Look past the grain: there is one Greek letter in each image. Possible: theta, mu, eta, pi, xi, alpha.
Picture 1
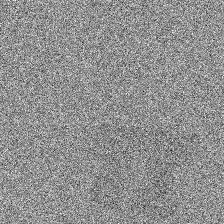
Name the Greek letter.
pi
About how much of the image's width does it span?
half
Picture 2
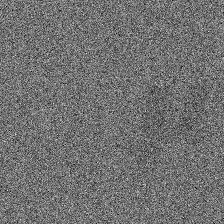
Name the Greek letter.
mu
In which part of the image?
middle right
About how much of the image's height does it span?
a third
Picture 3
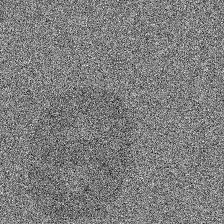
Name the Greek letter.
theta
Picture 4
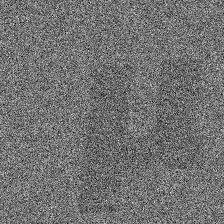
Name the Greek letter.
mu
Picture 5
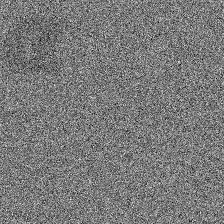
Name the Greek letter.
alpha
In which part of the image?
top left
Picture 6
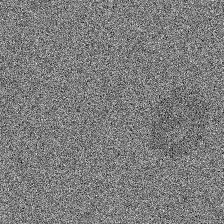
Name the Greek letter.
theta
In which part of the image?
middle right
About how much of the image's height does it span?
a third
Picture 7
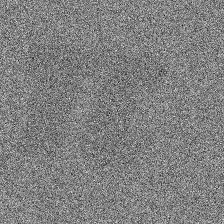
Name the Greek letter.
pi
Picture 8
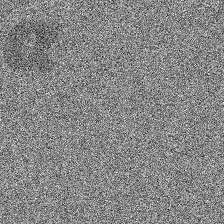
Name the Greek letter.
alpha
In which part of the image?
top left
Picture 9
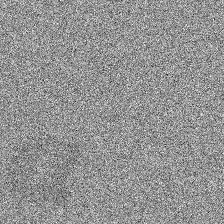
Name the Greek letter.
alpha
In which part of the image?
bottom left
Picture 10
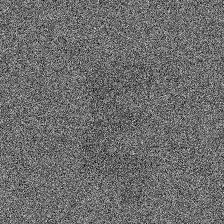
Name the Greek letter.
xi
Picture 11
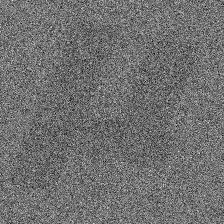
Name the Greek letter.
mu
